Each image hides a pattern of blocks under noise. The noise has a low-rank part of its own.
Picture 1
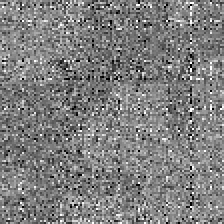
mirrored about the diagonal from the top left
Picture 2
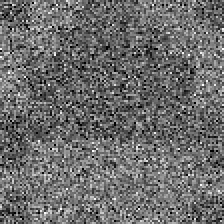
left and right mirror each other
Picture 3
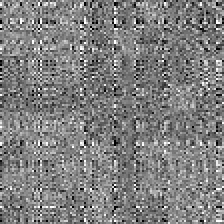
mirrored about the diagonal from the bottom left
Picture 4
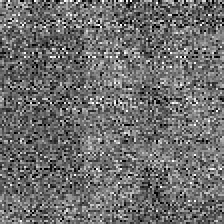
top and bottom mirror each other
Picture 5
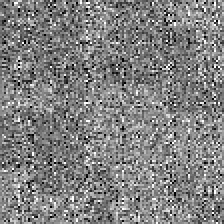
mirrored about the diagonal from the top left
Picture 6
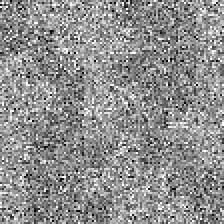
the same after a half turn
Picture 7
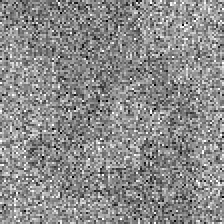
no symmetry
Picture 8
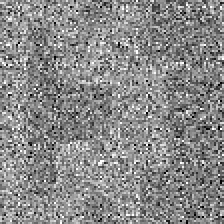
top and bottom mirror each other
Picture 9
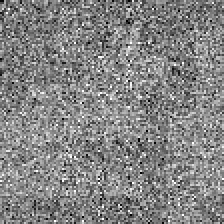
no symmetry
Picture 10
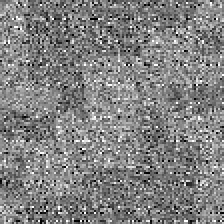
the same after a half turn
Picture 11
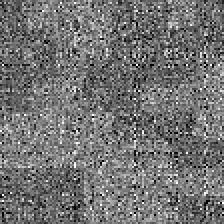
no symmetry
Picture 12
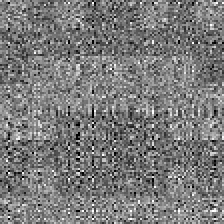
left and right mirror each other
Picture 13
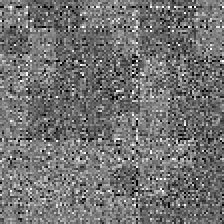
no symmetry
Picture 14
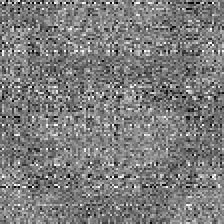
left and right mirror each other
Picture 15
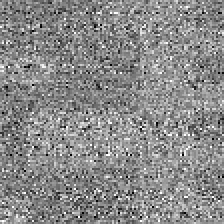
no symmetry
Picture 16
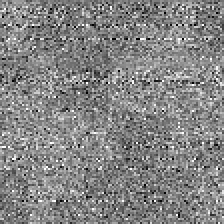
the same after a half turn
